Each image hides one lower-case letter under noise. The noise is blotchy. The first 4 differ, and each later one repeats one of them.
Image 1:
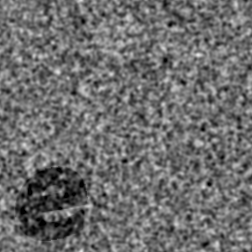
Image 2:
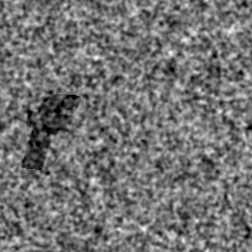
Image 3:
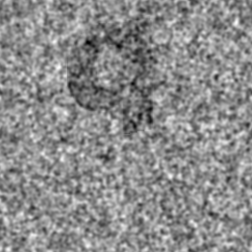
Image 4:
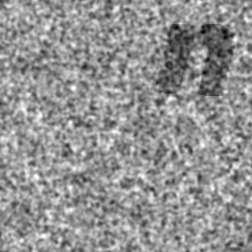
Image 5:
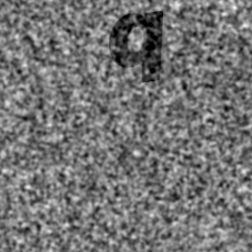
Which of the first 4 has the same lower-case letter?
3
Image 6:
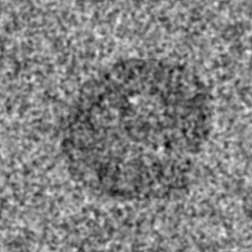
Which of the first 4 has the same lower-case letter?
1
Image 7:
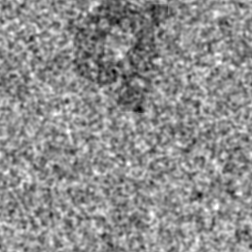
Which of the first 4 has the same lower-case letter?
3
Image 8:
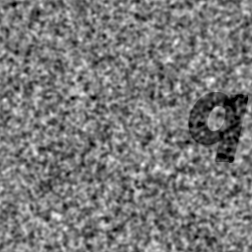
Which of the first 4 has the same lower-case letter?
3
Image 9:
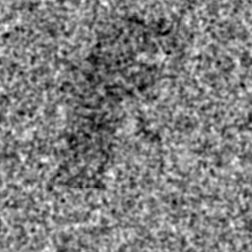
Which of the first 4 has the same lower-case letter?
2
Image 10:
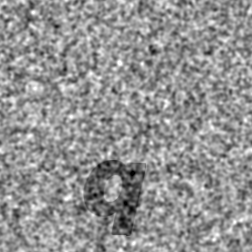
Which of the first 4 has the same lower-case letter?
3
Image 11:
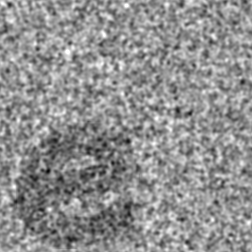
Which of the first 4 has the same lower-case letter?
1
